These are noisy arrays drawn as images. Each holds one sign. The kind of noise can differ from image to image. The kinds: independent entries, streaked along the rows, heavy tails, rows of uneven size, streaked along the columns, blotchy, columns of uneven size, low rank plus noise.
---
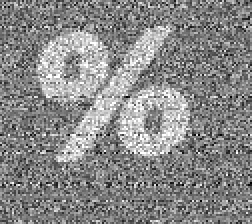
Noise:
rows of uneven size
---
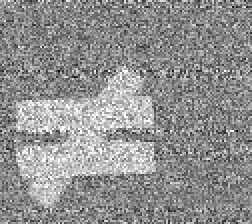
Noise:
rows of uneven size
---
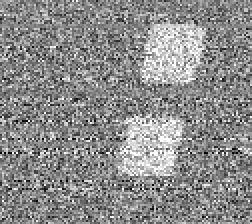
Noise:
rows of uneven size
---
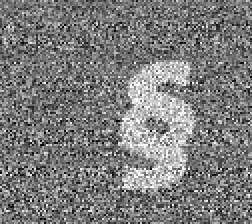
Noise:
rows of uneven size
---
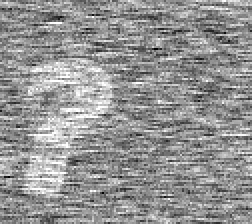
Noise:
streaked along the rows
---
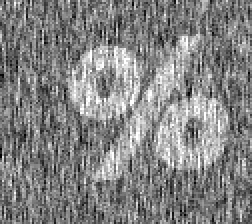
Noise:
streaked along the columns
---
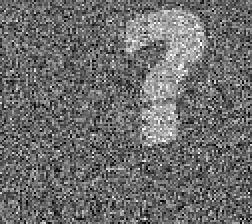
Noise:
low rank plus noise
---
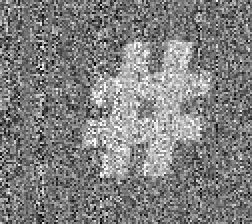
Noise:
columns of uneven size
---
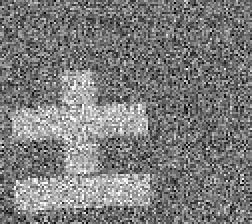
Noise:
low rank plus noise
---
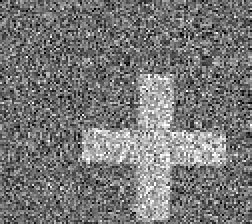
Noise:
low rank plus noise
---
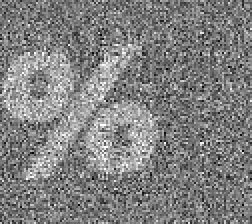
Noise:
low rank plus noise
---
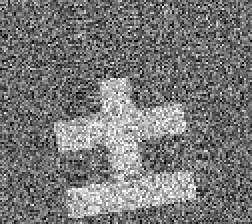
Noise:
low rank plus noise
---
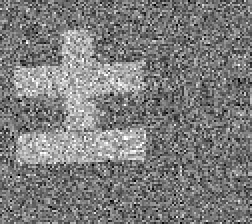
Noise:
low rank plus noise
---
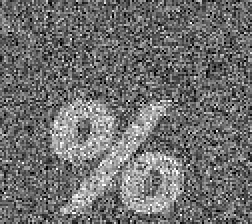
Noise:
low rank plus noise
